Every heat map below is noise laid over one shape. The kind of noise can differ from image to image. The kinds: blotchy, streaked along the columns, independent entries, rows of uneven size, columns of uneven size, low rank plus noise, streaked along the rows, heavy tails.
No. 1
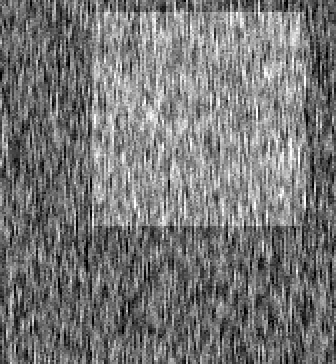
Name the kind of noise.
streaked along the columns
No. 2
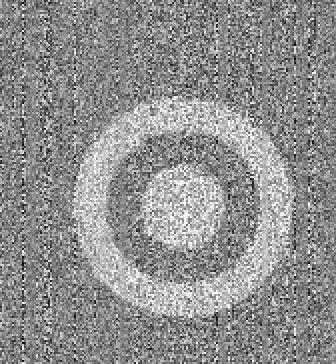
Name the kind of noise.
columns of uneven size
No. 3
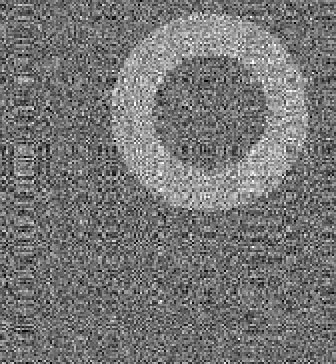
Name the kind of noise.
low rank plus noise
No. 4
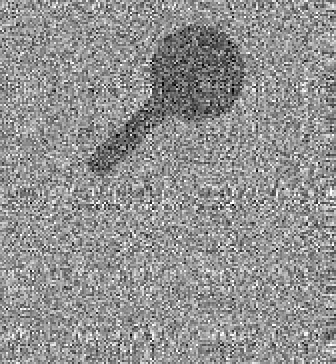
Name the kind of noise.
low rank plus noise
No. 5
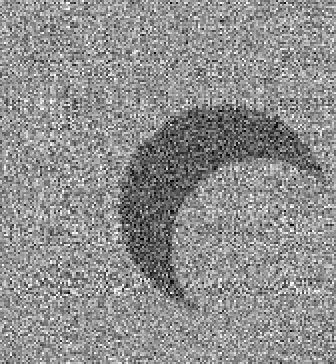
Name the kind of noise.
low rank plus noise
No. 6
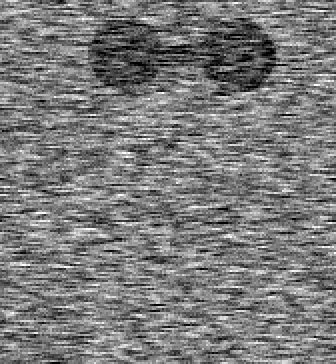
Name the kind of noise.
streaked along the rows
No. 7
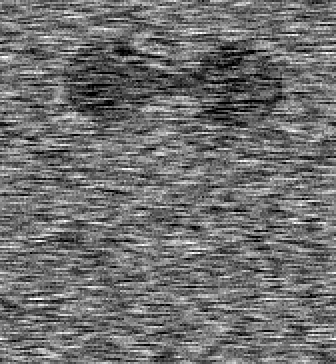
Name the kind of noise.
streaked along the rows
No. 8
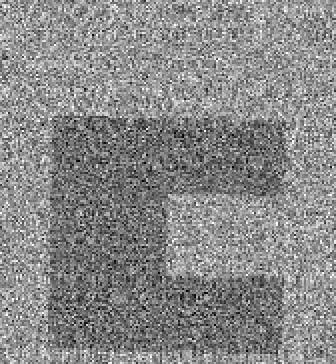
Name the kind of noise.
low rank plus noise
